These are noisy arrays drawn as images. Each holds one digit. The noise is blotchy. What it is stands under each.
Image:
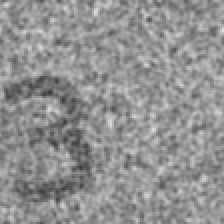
3
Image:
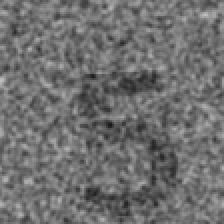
5
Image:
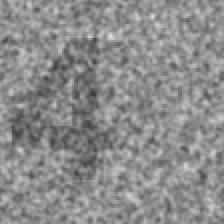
4
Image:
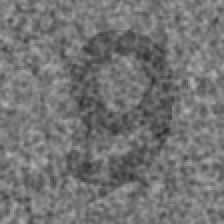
9
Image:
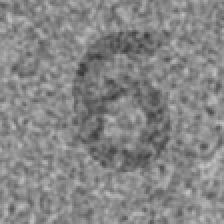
6
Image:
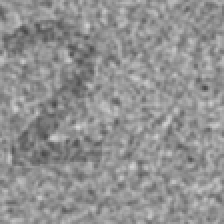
2
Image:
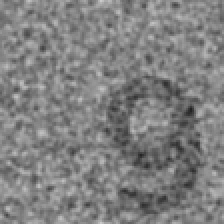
9
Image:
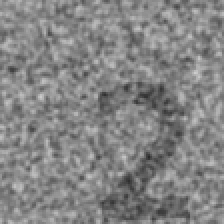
2
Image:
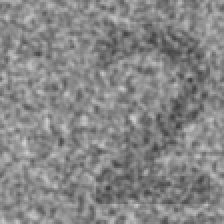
2
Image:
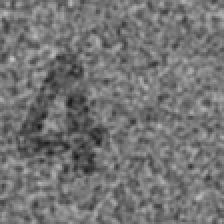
4
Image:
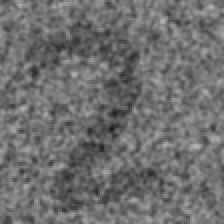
2
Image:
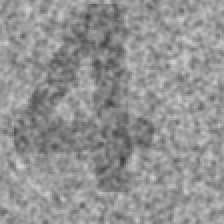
4
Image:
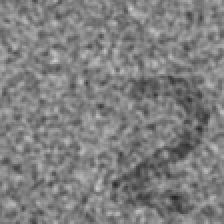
2
